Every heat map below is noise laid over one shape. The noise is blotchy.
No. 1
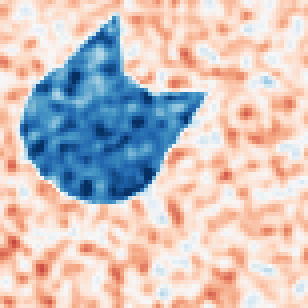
cat's head
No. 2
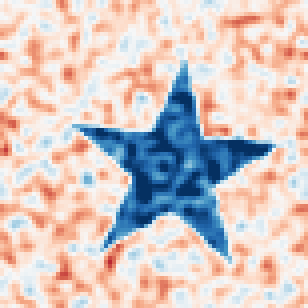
star
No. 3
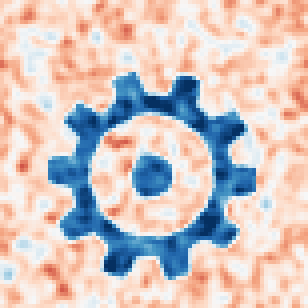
gear
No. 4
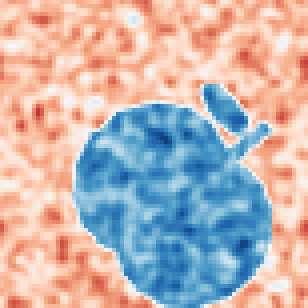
apple
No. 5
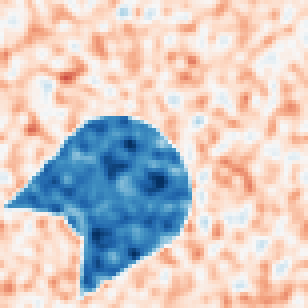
cat's head
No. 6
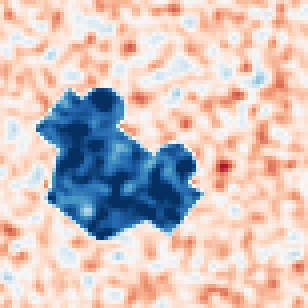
car
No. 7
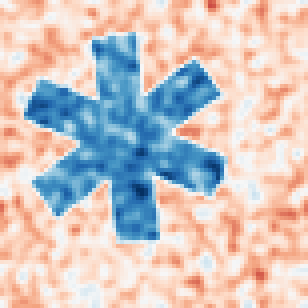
asterisk
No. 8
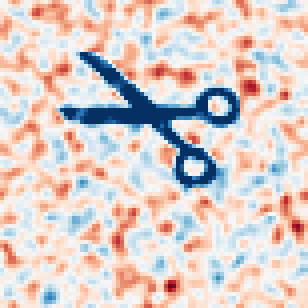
pair of scissors
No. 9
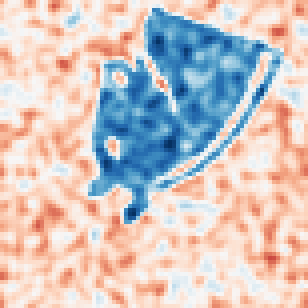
chess knight
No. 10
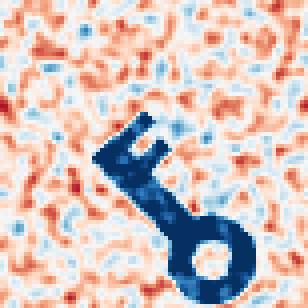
key
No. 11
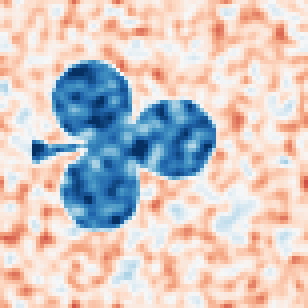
club
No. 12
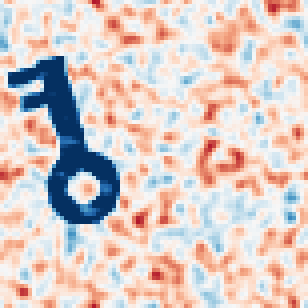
key
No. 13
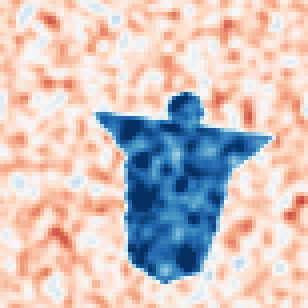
bell
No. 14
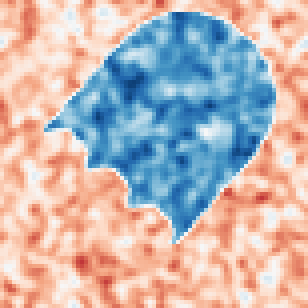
ghost
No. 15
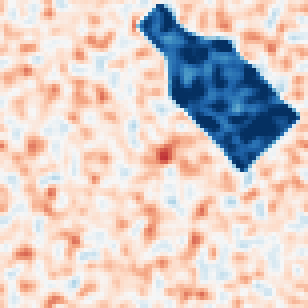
bottle
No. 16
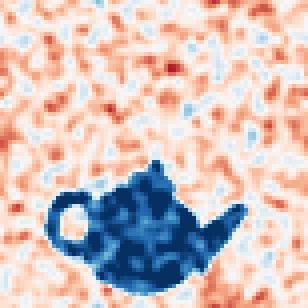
teapot
